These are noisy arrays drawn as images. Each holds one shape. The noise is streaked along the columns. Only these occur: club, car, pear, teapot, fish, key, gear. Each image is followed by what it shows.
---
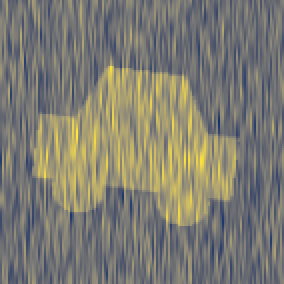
car
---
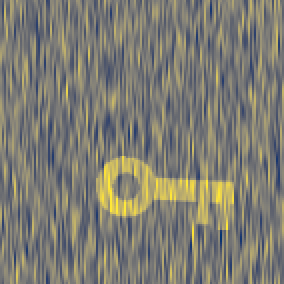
key
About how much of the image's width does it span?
half
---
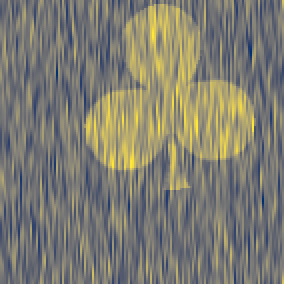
club
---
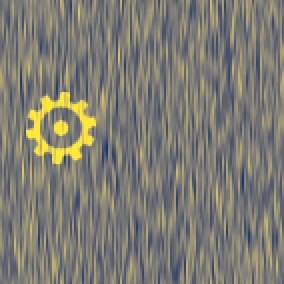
gear
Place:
middle left
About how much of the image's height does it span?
a quarter
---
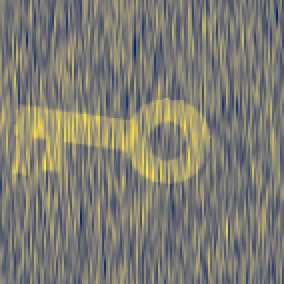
key
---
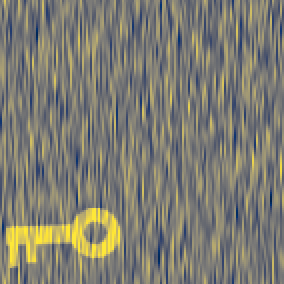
key
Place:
bottom left
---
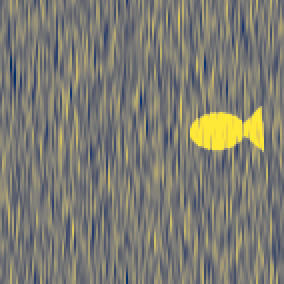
fish
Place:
middle right
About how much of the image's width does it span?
a quarter
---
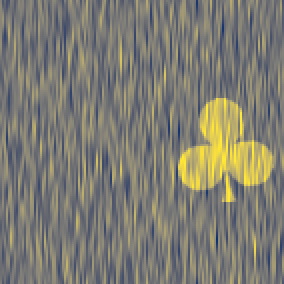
club
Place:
middle right
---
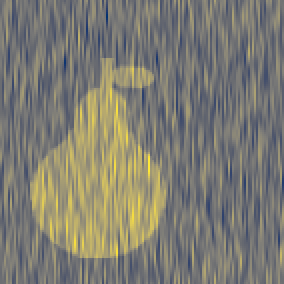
pear
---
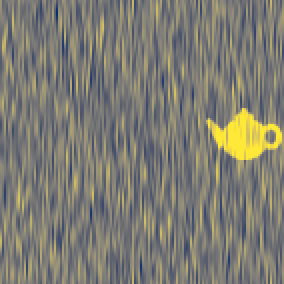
teapot
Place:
middle right
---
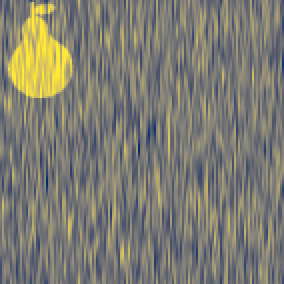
pear
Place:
top left
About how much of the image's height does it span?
a third
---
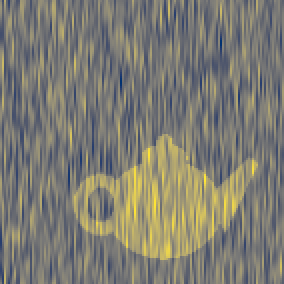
teapot
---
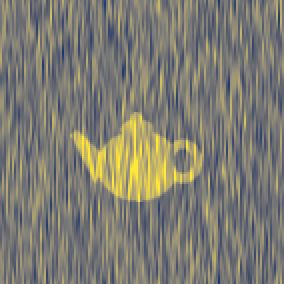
teapot
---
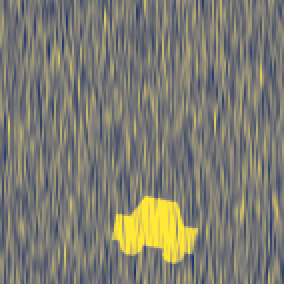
car
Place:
bottom middle
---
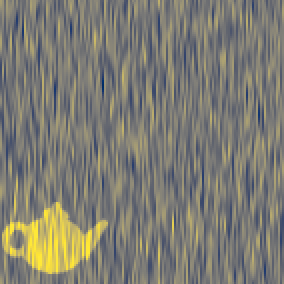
teapot
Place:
bottom left
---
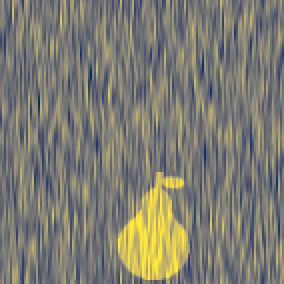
pear
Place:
bottom middle
